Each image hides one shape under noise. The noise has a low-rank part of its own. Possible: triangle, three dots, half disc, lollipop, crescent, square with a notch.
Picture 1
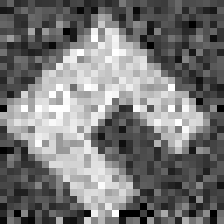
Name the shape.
square with a notch
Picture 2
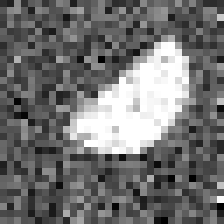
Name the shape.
half disc
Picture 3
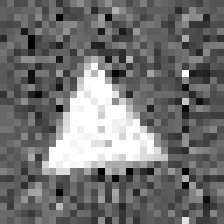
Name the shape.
triangle
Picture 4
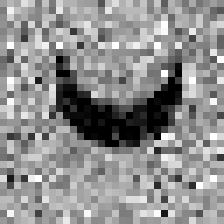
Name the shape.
crescent
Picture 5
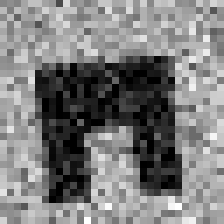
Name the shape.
square with a notch
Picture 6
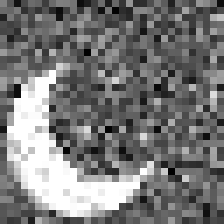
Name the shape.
crescent
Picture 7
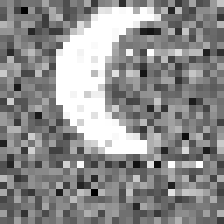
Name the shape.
crescent
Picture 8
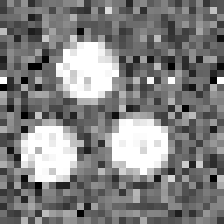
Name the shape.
three dots
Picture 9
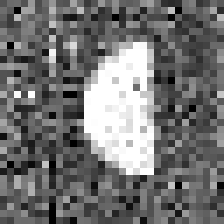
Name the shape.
half disc
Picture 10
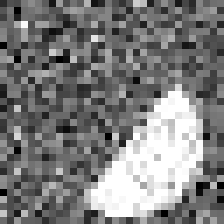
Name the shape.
half disc
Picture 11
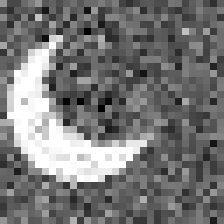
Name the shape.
crescent
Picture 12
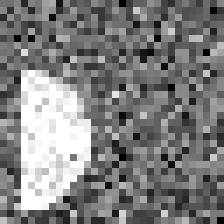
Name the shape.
half disc
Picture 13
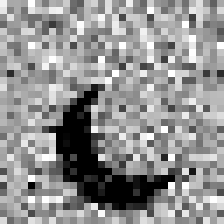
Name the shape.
crescent
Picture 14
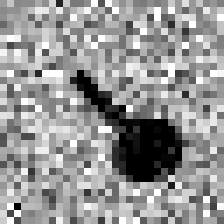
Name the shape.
lollipop
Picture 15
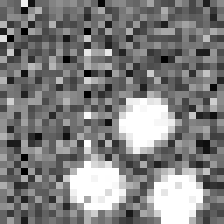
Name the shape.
three dots
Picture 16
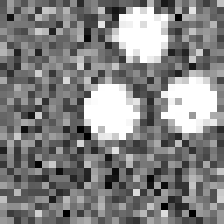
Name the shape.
three dots
